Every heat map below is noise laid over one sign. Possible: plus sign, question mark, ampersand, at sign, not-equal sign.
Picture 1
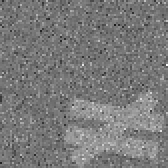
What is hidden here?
light not-equal sign
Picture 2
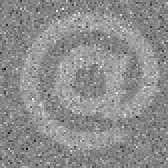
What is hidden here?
light at sign
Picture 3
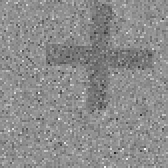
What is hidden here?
dark plus sign
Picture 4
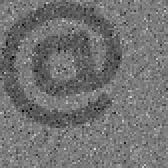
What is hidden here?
dark at sign
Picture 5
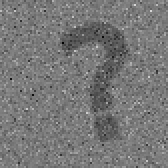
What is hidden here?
dark question mark
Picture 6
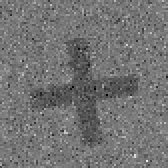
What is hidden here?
dark plus sign
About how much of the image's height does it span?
two thirds
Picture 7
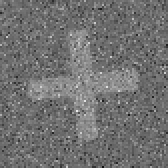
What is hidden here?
light plus sign
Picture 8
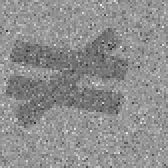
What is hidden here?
dark not-equal sign
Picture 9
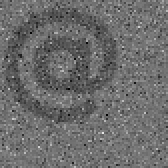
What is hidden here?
dark at sign
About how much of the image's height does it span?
two thirds
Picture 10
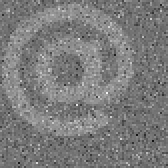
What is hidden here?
light at sign
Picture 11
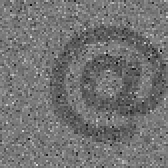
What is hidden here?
dark at sign
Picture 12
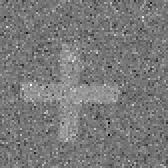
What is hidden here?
light plus sign
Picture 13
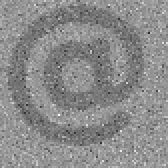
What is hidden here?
dark at sign
